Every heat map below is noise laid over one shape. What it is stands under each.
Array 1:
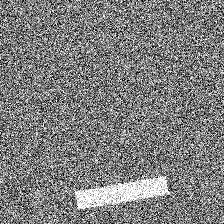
light bar, bottom middle
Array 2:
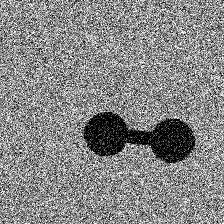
dark dumbbell
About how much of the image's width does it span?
half
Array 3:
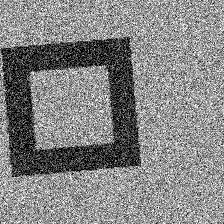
dark square frame
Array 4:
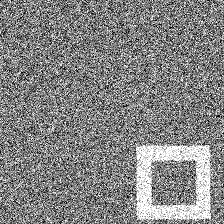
light square frame, bottom right
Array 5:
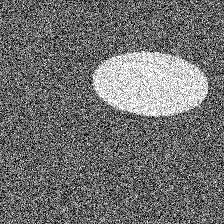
light ellipse
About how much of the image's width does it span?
half
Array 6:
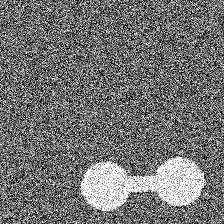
light dumbbell
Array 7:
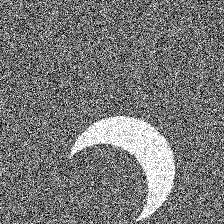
light crescent
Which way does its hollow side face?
down and left
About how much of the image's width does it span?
half
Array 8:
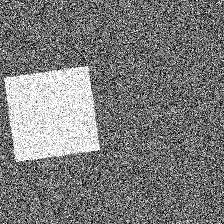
light square, middle left
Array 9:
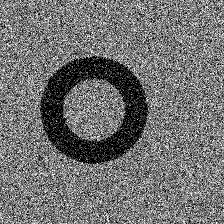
dark ring
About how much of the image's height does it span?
half
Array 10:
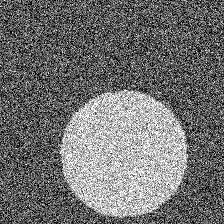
light disc
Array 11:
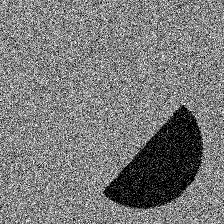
dark half disc
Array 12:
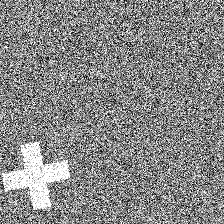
light cross, bottom left
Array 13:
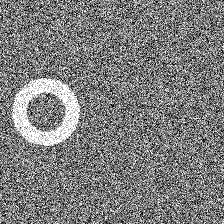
light ring, middle left
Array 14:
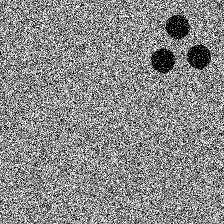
dark three dots, top right
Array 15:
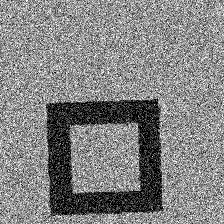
dark square frame
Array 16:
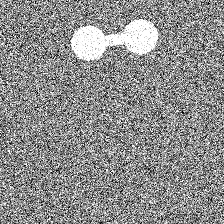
light dumbbell, top middle
